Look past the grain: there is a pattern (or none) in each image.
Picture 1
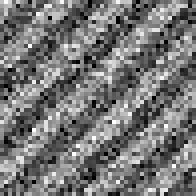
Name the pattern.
diagonal stripes
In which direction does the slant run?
bottom left to top right
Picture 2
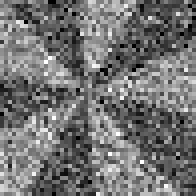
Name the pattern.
spokes from one point
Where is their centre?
centre
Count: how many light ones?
5
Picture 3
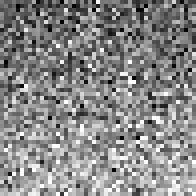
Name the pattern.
a smooth slope
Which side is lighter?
bottom
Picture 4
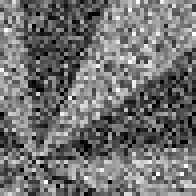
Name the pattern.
spokes from one point
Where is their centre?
bottom left
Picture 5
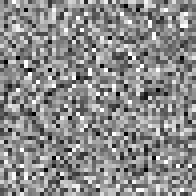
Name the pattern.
only noise
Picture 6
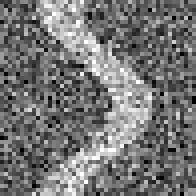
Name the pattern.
a wavy band
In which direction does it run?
top to bottom
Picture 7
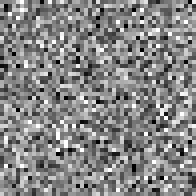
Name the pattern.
only noise
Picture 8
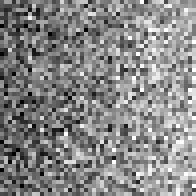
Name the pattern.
a smooth slope
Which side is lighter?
right
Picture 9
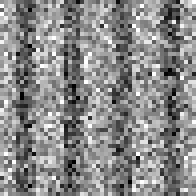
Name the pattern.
vertical stripes
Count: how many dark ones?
4
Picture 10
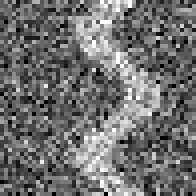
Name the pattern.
a wavy band
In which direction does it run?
top to bottom
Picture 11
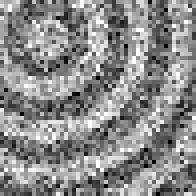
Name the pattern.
rings round one point
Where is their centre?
top left
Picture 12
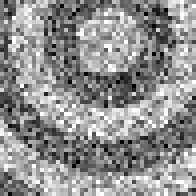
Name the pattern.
rings round one point
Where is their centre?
top middle
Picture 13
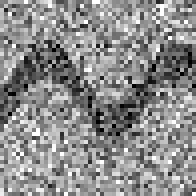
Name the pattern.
a wavy band
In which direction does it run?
left to right
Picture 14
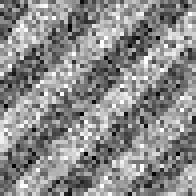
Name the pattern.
diagonal stripes
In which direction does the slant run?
bottom left to top right
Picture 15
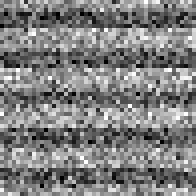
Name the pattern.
horizontal stripes
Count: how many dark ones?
5
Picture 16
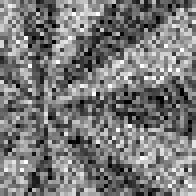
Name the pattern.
spokes from one point
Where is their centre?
middle left
